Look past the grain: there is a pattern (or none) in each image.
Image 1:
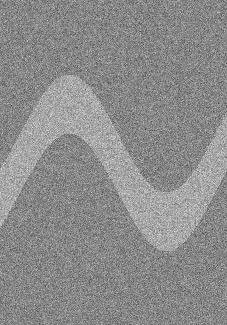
a wavy band
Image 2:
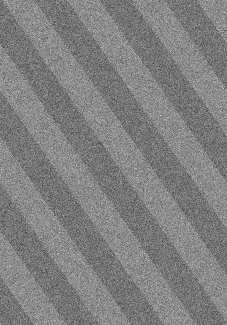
diagonal stripes
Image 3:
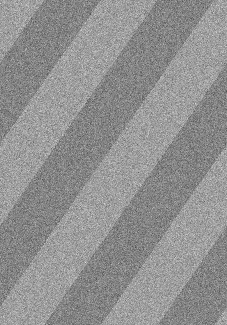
diagonal stripes
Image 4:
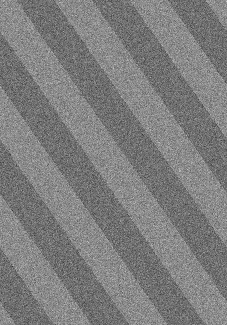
diagonal stripes
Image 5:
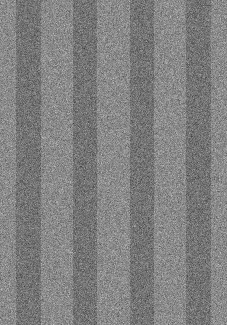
vertical stripes
